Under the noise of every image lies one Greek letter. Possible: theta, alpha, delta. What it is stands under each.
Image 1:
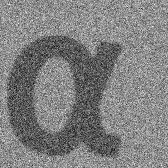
alpha
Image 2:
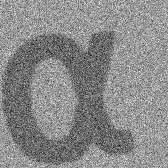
alpha
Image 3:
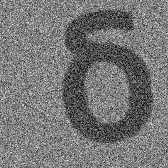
delta
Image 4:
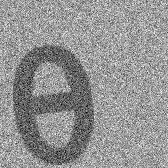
theta
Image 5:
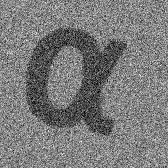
alpha
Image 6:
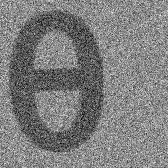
theta
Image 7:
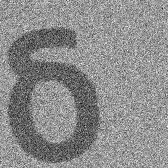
delta
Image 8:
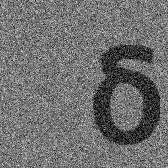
delta
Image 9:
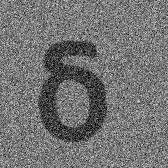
delta
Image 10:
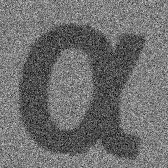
alpha
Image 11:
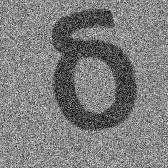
delta
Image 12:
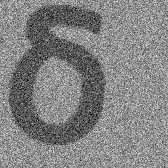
delta
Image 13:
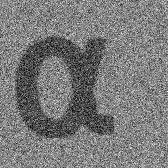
alpha
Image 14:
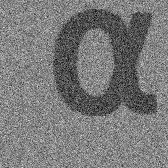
alpha
